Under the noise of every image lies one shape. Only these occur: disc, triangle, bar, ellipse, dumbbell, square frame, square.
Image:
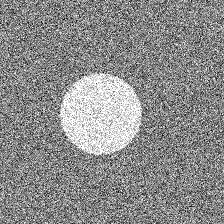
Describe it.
light disc, centre
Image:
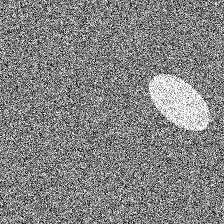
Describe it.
light ellipse, middle right
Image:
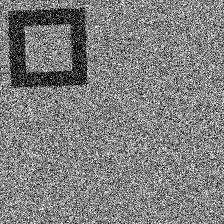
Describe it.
dark square frame, top left
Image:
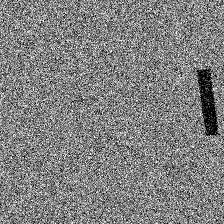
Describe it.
dark bar, middle right
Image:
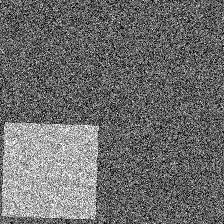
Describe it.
light square, bottom left
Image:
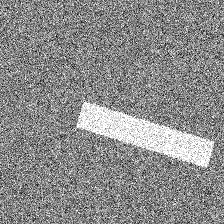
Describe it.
light bar
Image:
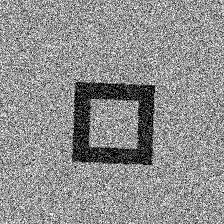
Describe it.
dark square frame, centre
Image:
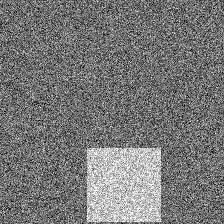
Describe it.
light square, bottom middle
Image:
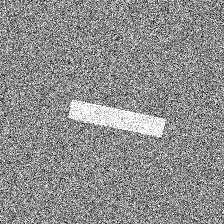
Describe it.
light bar, centre
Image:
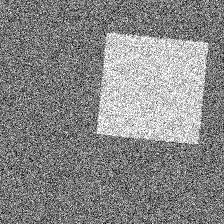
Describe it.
light square
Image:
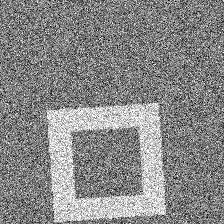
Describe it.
light square frame
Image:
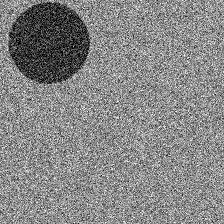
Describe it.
dark disc, top left
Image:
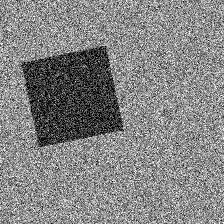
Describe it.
dark square
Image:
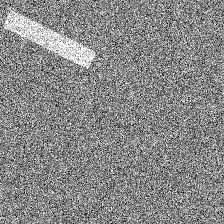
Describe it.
light bar, top left
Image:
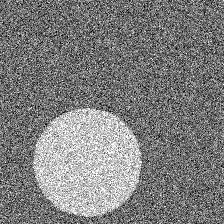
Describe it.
light disc
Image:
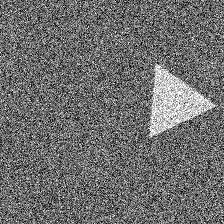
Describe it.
light triangle, middle right
